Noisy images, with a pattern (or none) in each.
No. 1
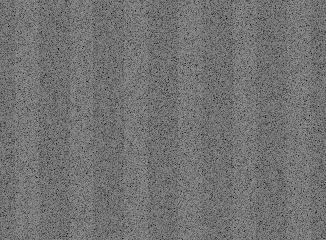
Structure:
vertical stripes
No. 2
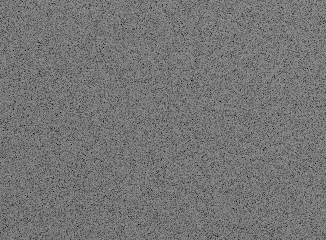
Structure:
a smooth slope
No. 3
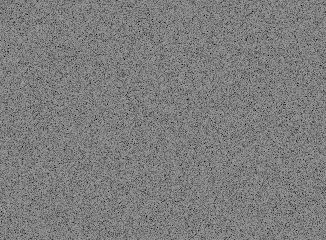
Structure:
only noise
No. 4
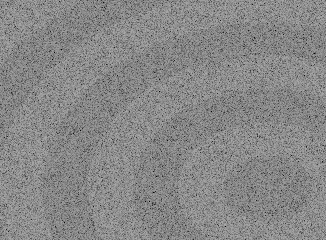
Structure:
rings round one point
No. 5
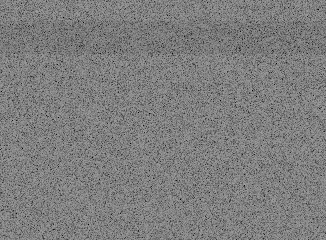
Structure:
one horizontal stripe
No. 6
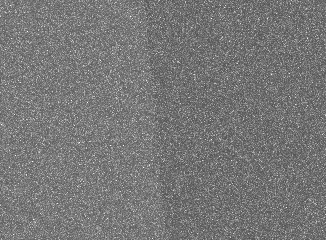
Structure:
a sharp edge
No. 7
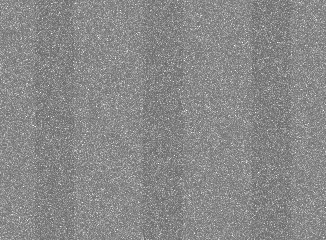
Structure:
vertical stripes
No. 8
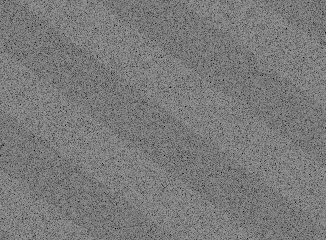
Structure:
diagonal stripes
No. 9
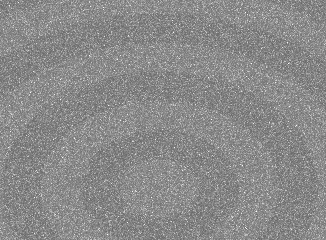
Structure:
rings round one point
